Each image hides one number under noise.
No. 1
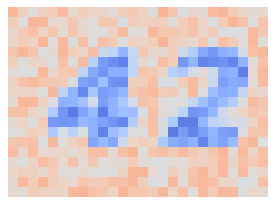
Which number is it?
42
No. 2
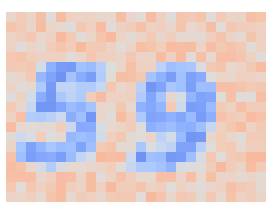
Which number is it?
59
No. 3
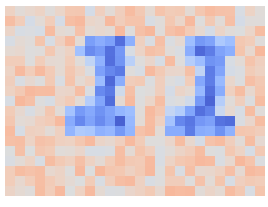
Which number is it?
11
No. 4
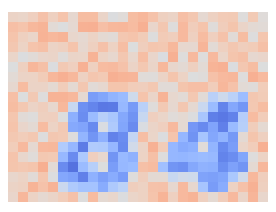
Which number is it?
84
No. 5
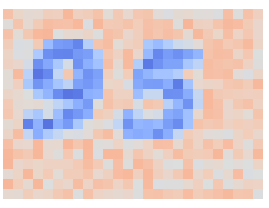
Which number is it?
95
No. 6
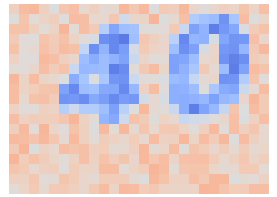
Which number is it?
40
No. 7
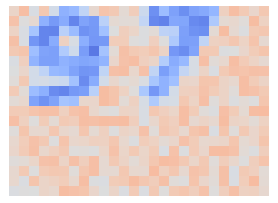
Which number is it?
97
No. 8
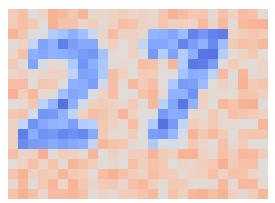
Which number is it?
27
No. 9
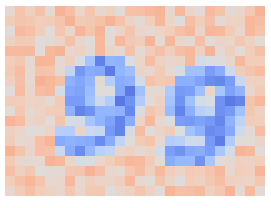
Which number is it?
99
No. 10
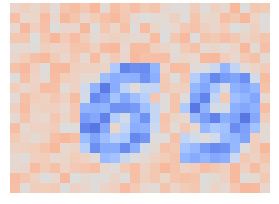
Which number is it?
69
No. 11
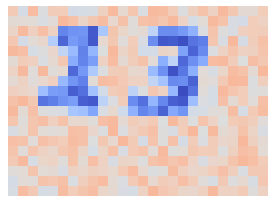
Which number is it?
13
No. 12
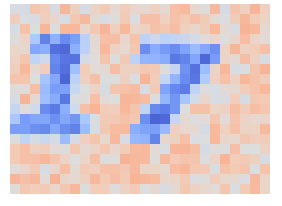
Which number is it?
17
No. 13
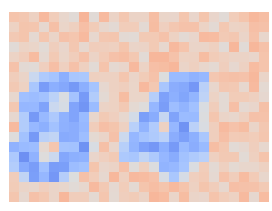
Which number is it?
84
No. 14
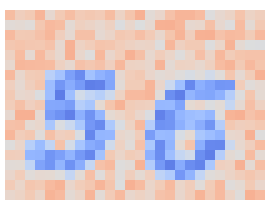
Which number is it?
56
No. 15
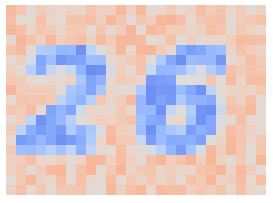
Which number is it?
26
